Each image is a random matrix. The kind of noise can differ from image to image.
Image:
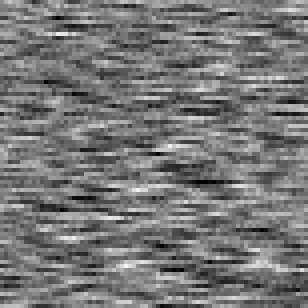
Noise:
streaked along the rows
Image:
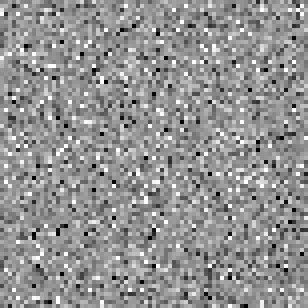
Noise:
heavy tails
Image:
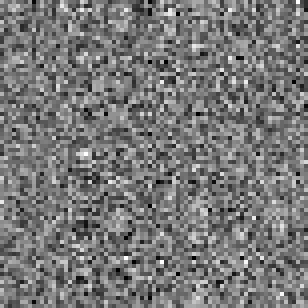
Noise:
low rank plus noise
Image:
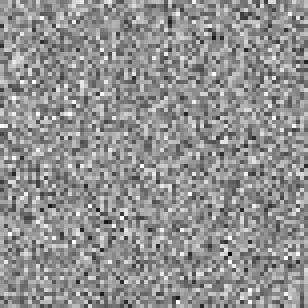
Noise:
independent entries
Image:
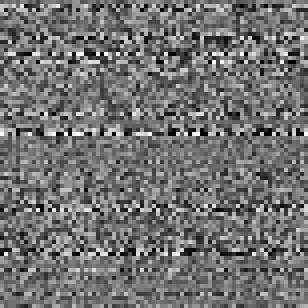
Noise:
rows of uneven size
